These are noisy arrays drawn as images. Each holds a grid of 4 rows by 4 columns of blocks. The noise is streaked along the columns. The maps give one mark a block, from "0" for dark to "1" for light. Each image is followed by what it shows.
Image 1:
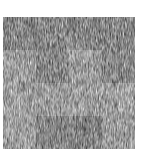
0000
1010
1111
1001
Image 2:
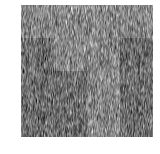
1111
0110
0010
0010
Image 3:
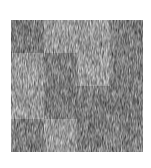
0110
1010
1000
0100
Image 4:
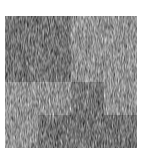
0011
0011
1101
1000
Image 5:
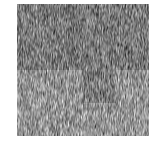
0000
0000
1101
1111
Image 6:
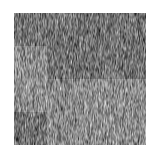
0000
1000
1111
0111
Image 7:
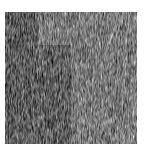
0111
0011
0011
0011
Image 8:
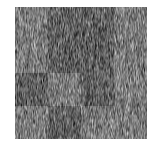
1001
1001
0101
1011
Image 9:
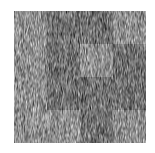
1001
1010
1000
1101
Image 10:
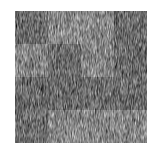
0110
1010
0000
0111
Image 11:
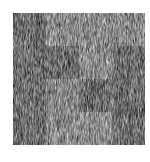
0111
0010
0100
0110
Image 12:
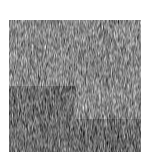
1111
1111
0011
0000
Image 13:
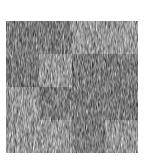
0011
0100
1000
1101
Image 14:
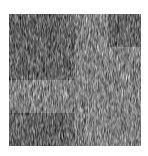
0010
0011
1111
0011
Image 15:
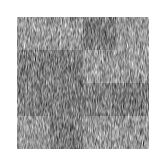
1101
0011
0000
1011
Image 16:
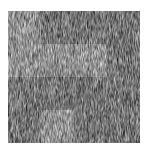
1000
1110
0000
0100
